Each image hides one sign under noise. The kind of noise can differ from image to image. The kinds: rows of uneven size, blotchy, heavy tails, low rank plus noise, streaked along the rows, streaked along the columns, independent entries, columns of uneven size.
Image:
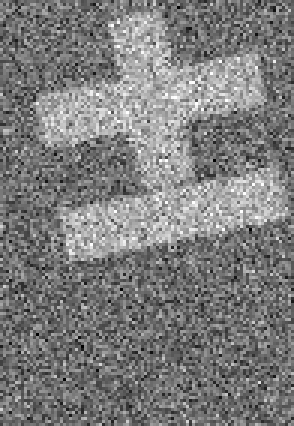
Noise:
independent entries
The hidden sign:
plus-minus sign
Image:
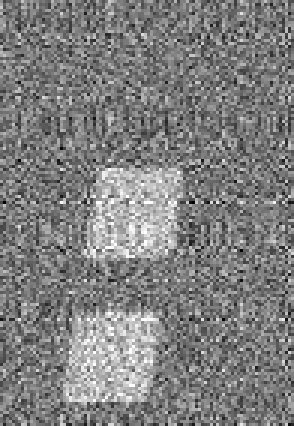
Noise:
low rank plus noise
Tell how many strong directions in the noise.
two
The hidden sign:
colon
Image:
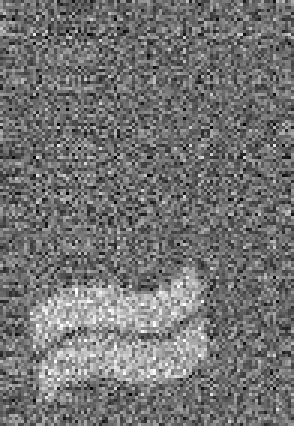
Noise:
low rank plus noise
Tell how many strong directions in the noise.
three or four
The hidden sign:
approximately sign
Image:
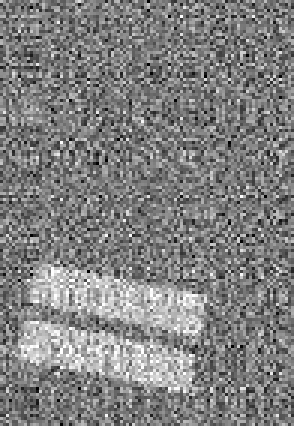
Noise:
low rank plus noise
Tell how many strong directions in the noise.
two
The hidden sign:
equals sign
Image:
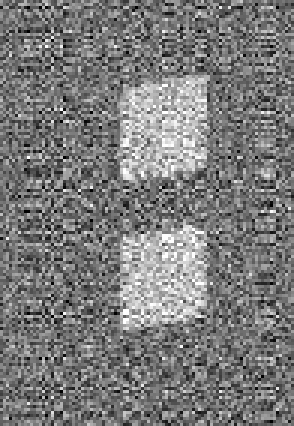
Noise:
low rank plus noise
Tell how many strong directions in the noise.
one
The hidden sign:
colon
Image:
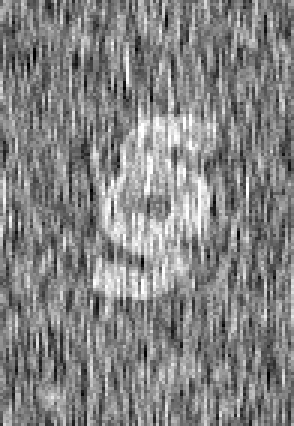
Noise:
streaked along the columns
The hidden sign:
section sign
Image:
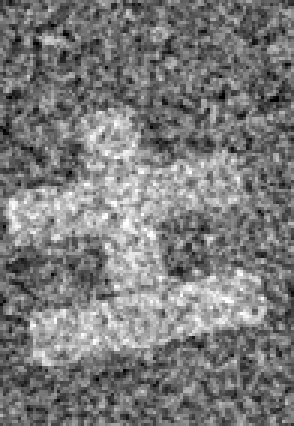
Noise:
blotchy
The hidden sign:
plus-minus sign
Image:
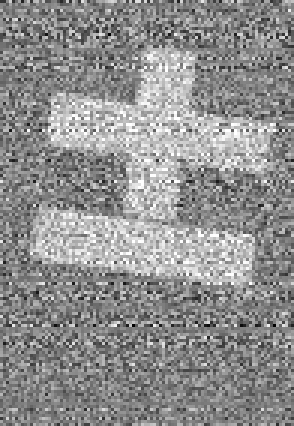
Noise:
rows of uneven size
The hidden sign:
plus-minus sign
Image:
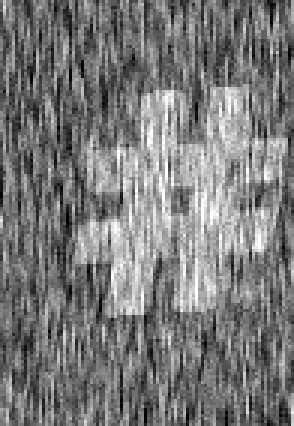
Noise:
streaked along the columns
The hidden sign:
hash sign
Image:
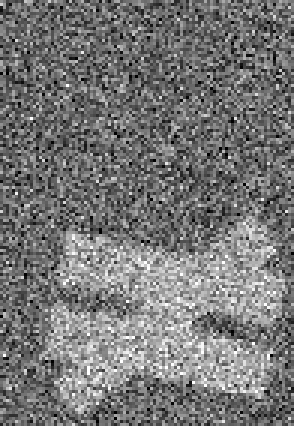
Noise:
independent entries
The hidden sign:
not-equal sign
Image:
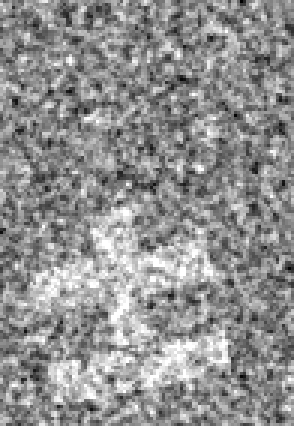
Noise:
blotchy
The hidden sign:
plus-minus sign
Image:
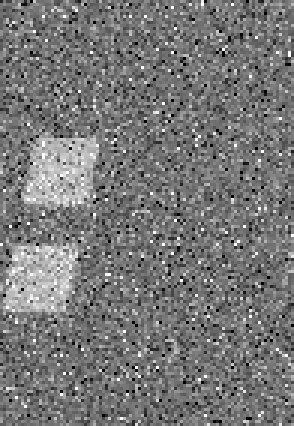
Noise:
heavy tails
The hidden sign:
colon
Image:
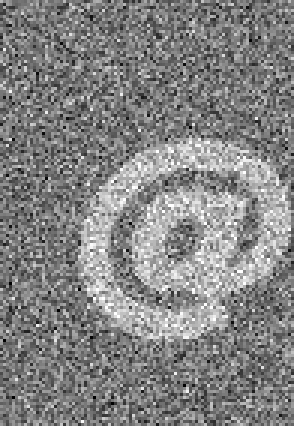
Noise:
independent entries
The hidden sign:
at sign
